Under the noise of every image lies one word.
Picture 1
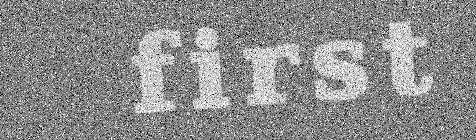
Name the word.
first
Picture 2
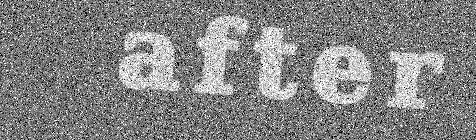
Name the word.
after
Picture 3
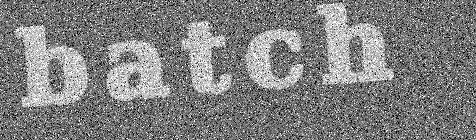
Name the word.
batch
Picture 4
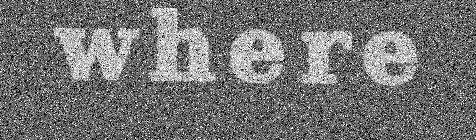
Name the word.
where
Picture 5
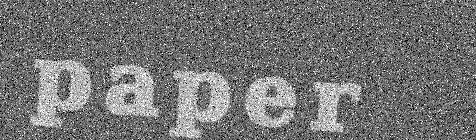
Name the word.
paper
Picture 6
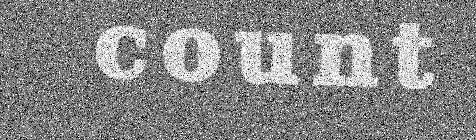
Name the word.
count
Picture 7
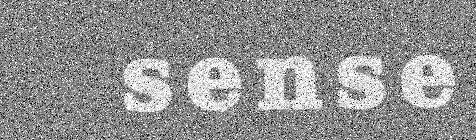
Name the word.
sense
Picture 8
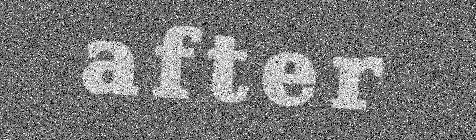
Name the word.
after
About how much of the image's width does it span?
two thirds
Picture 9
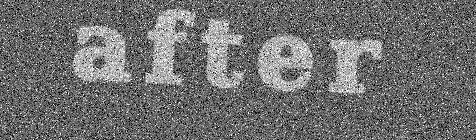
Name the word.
after
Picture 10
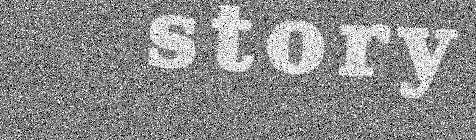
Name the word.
story
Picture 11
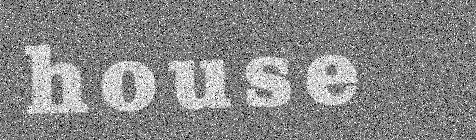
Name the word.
house
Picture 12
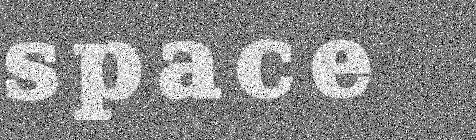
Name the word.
space
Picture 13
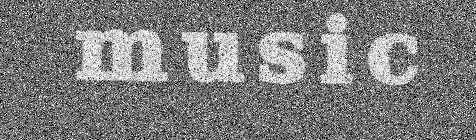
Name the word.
music
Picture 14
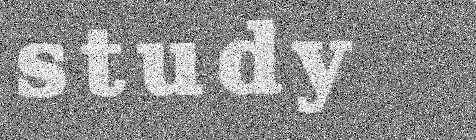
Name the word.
study
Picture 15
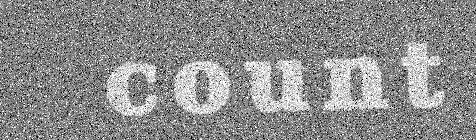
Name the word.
count
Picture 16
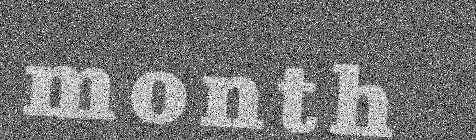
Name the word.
month
